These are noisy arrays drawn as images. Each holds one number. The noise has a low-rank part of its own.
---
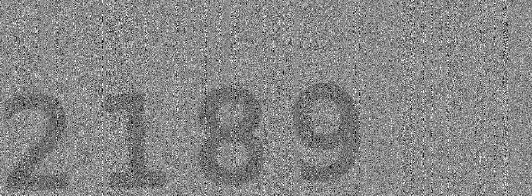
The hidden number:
2189
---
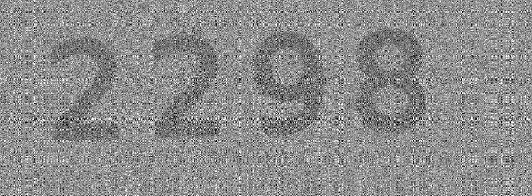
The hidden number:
2298
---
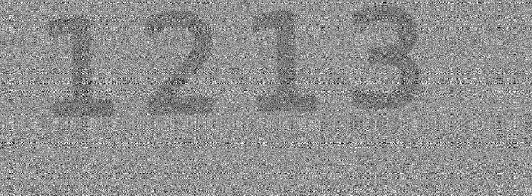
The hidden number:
1213
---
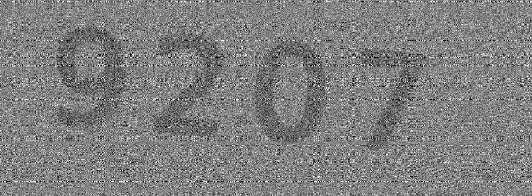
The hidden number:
9207
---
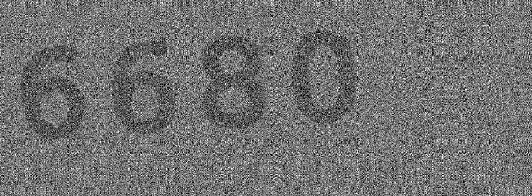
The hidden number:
6680
